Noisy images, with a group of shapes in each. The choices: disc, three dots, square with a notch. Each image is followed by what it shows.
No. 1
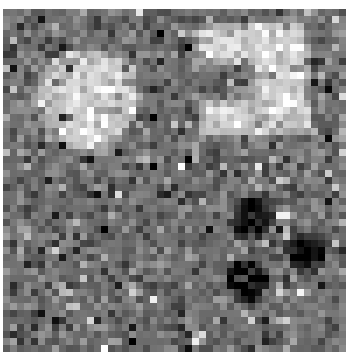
top left: light disc; top right: light square with a notch; bottom right: dark three dots
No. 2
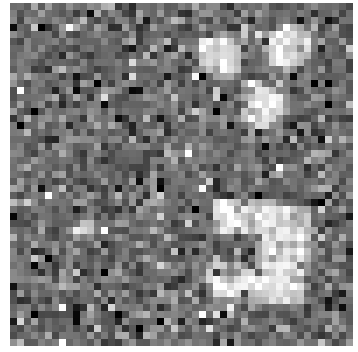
top right: light three dots; bottom right: light square with a notch
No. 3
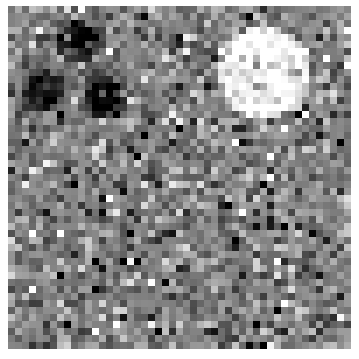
top left: dark three dots; top right: light disc
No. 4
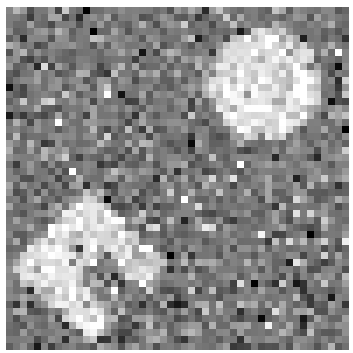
top right: light disc; bottom left: light square with a notch
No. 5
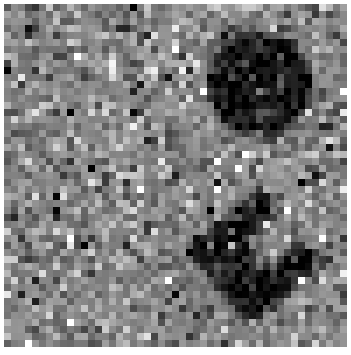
top right: dark disc; bottom right: dark square with a notch
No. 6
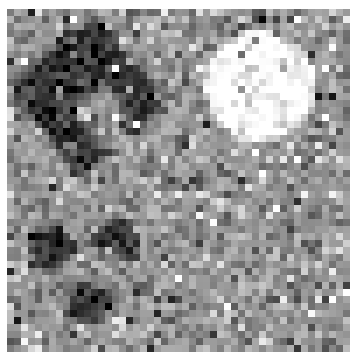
top left: dark square with a notch; top right: light disc; bottom left: dark three dots
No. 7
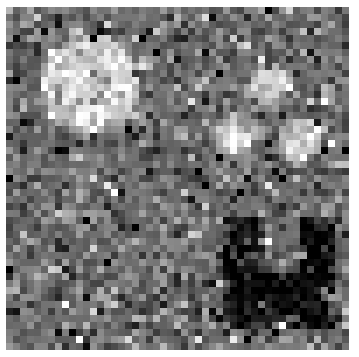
top left: light disc; top right: light three dots; bottom right: dark square with a notch
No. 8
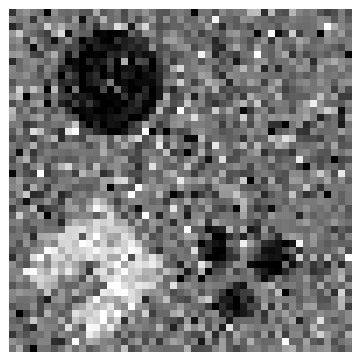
top left: dark disc; bottom left: light square with a notch; bottom right: dark three dots
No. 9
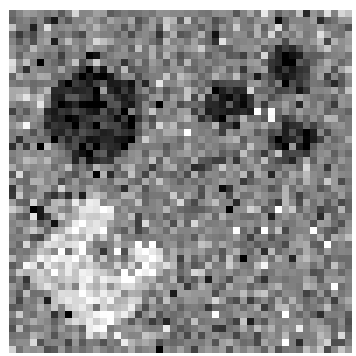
top left: dark disc; top right: dark three dots; bottom left: light square with a notch
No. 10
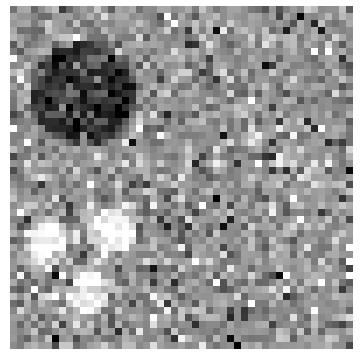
top left: dark disc; bottom left: light three dots
